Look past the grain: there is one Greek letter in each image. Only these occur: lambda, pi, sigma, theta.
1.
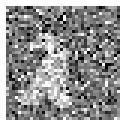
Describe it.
light lambda
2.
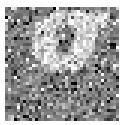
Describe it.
light sigma
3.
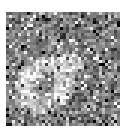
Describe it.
light sigma
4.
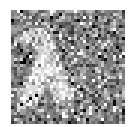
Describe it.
light lambda
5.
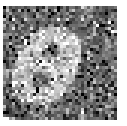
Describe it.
light theta
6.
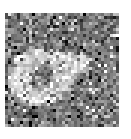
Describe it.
light sigma
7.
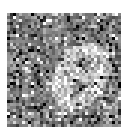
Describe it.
light theta
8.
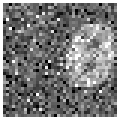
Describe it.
light theta
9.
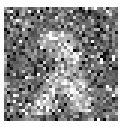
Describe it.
light lambda
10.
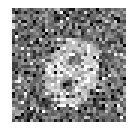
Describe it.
light theta
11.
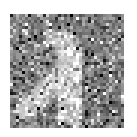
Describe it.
light lambda
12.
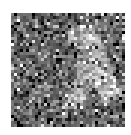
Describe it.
light lambda
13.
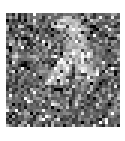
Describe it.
light lambda
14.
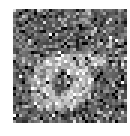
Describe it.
light sigma
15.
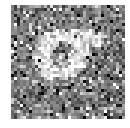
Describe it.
light sigma
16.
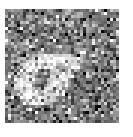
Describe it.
light sigma
